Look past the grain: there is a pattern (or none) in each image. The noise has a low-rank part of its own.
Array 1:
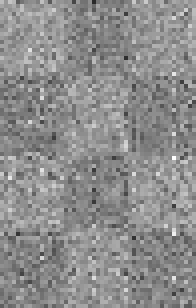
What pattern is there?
a checkerboard
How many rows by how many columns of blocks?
4 by 3
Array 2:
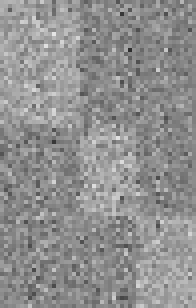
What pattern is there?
blocks along the diagonal
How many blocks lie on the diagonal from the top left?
3
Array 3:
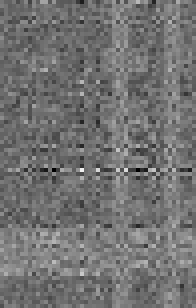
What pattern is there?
bands of rows crossing bands of columns
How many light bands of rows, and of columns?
1 and 2
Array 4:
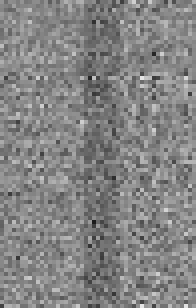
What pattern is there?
one band of columns
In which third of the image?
middle
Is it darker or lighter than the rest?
darker
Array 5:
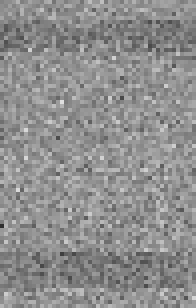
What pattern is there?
bands of rows
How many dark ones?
2
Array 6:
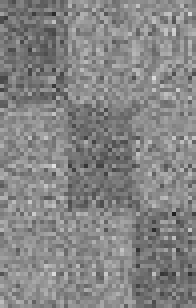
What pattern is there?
blocks along the diagonal
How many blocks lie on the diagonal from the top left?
3
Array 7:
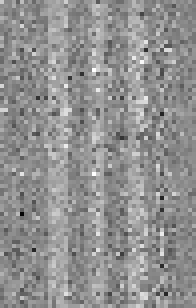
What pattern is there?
bands of columns
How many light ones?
3
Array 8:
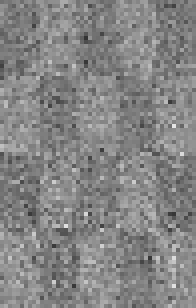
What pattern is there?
a checkerboard
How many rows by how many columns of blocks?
4 by 5
